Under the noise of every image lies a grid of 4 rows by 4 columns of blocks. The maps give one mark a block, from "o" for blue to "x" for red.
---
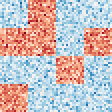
o x o o
x x o x
o o x o
x o o o
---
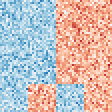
o o x x
o o x x
o o x x
o x o x
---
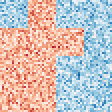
o x o o
x x x o
x x o o
x x o o
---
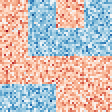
x o x o
x o o o
x x x x
o o x x
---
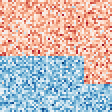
x x x x
x x x x
o o o x
o o o o
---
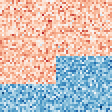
x x x x
x x x x
x x o o
o o o o
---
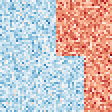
o o x x
o o x x
o o o x
o o o x
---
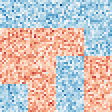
o o o o
x x x o
x x o x
o x o x
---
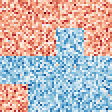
x x x x
x x o x
o o o o
x o o o
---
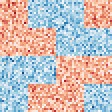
x o o x
x x o o
o o x x
o x x o
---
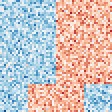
o o x x
o o x x
o o x x
o x x o
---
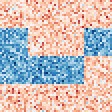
x x x x
o x x o
o o o x
x x x x
